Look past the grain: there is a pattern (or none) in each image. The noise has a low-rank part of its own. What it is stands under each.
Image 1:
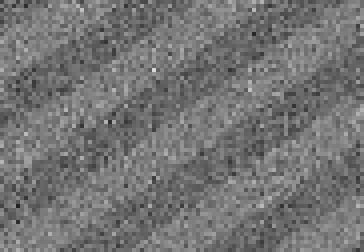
diagonal stripes
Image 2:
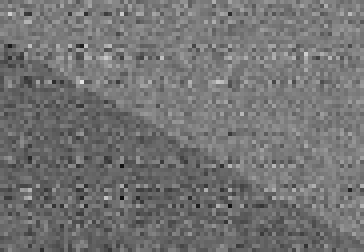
a sharp edge
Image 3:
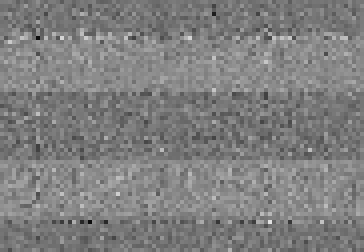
horizontal stripes
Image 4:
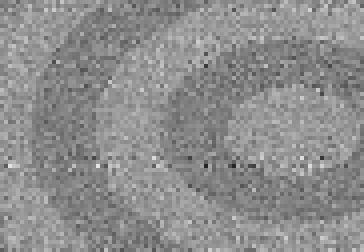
rings round one point
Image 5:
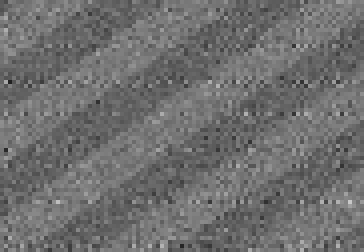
diagonal stripes
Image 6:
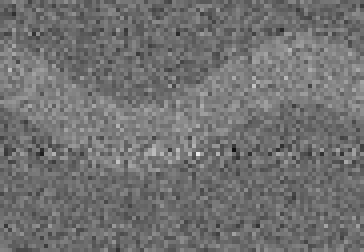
a wavy band
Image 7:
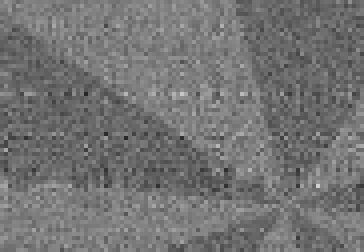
spokes from one point
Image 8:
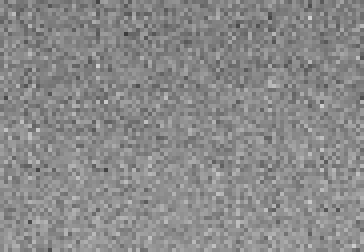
a smooth slope
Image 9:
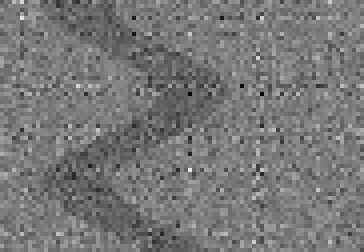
a wavy band
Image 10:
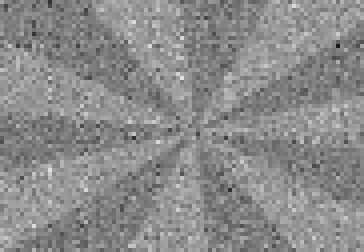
spokes from one point
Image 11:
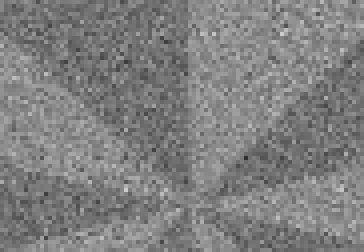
spokes from one point
